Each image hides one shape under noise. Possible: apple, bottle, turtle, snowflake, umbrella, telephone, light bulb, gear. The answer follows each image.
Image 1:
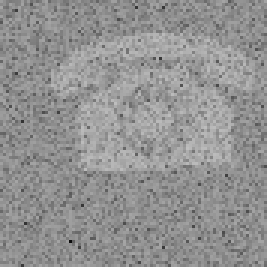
telephone
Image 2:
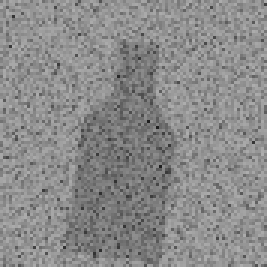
bottle
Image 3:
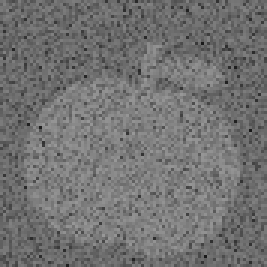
apple
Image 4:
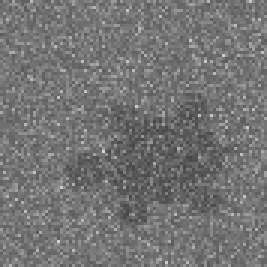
turtle
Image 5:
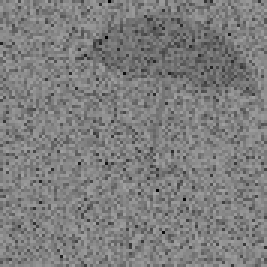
umbrella
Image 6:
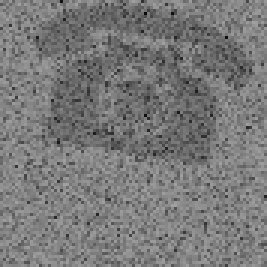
telephone
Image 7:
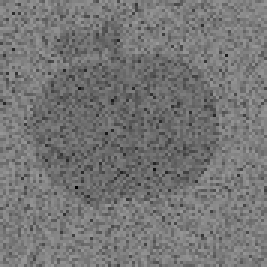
apple
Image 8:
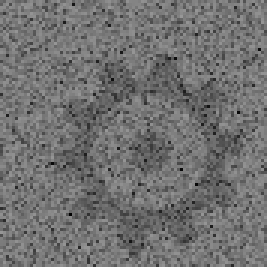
gear
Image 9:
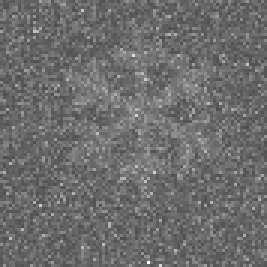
snowflake
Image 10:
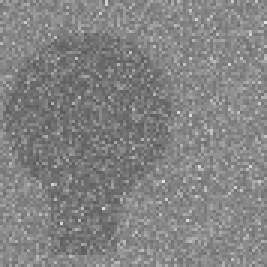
light bulb
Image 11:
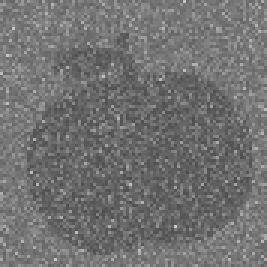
apple
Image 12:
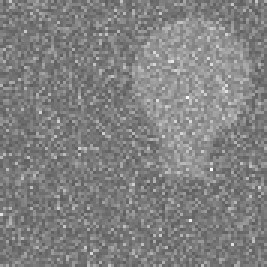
light bulb
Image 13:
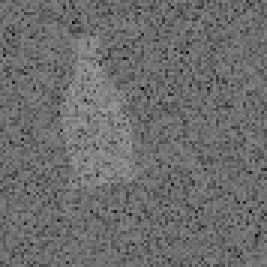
bottle
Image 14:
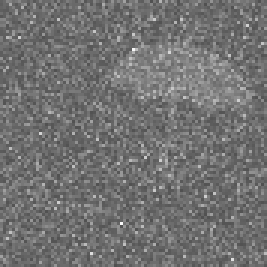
umbrella
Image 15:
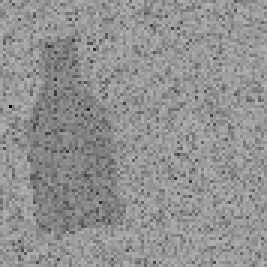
bottle
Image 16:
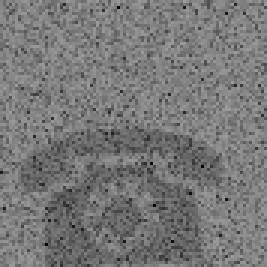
telephone
